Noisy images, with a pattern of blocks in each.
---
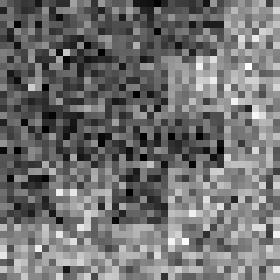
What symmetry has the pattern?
mirrored about the diagonal from the top left
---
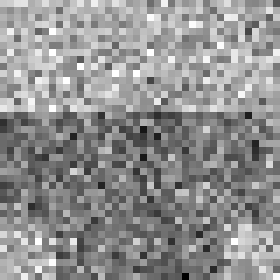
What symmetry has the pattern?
left and right mirror each other
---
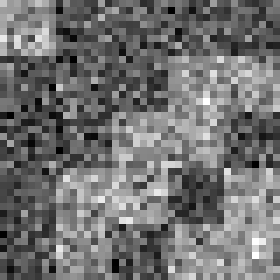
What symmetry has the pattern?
mirrored about the diagonal from the top left
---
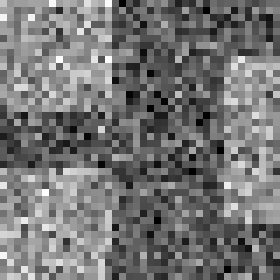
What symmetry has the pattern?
top and bottom mirror each other
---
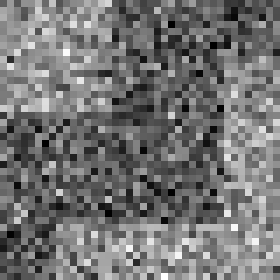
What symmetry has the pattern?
mirrored about the diagonal from the top left
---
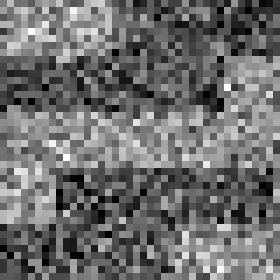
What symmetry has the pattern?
the same after a half turn
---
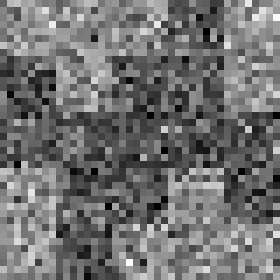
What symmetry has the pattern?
the same after a half turn
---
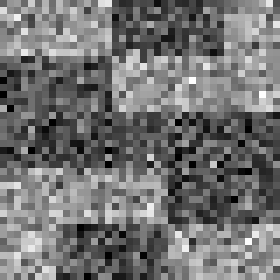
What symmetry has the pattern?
the same after a half turn
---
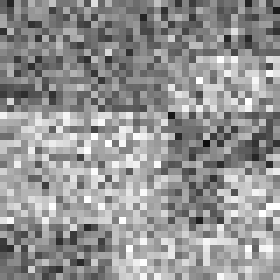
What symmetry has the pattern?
no symmetry
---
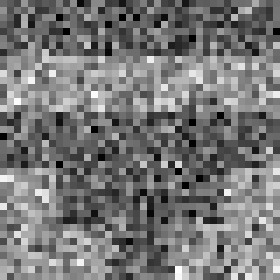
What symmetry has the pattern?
left and right mirror each other
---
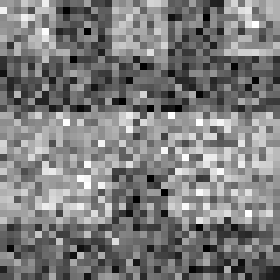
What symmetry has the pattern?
left and right mirror each other
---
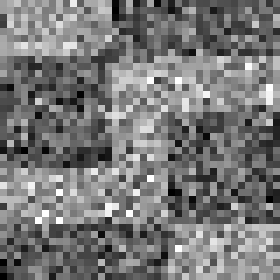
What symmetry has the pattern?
the same after a half turn
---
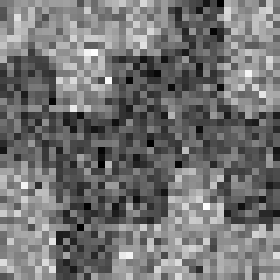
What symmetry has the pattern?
the same after a half turn
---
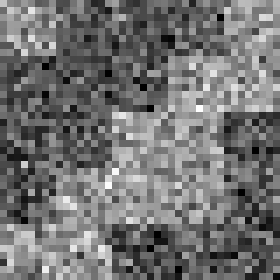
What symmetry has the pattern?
mirrored about the diagonal from the top left
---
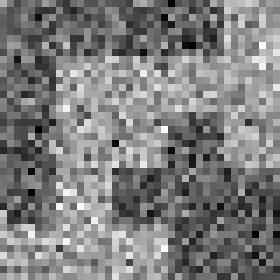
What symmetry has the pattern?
mirrored about the diagonal from the top left
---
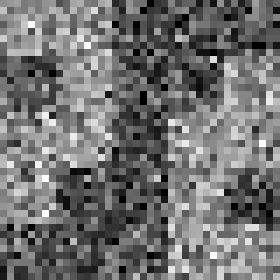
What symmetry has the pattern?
the same after a half turn
